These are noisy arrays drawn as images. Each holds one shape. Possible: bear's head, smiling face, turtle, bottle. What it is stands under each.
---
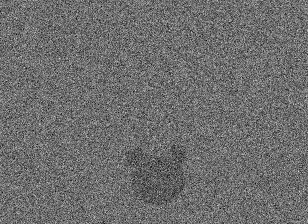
bear's head
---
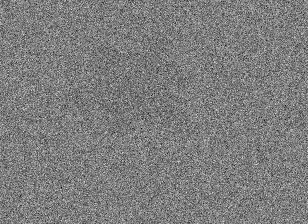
turtle
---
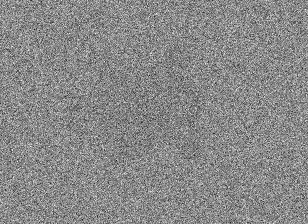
turtle
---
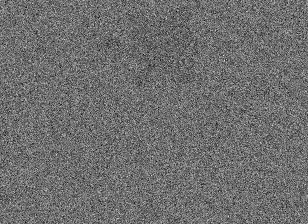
turtle
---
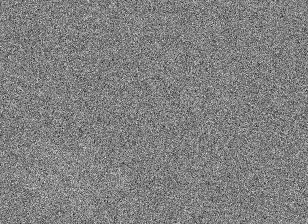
turtle
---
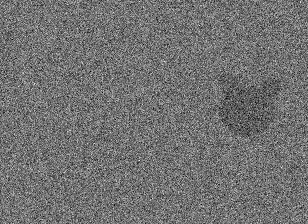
bear's head
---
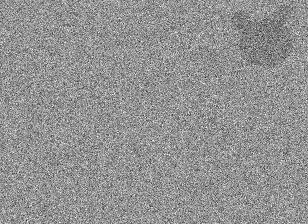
bear's head
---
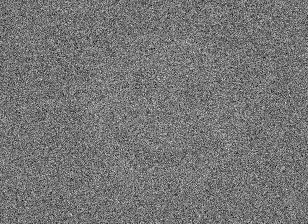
smiling face
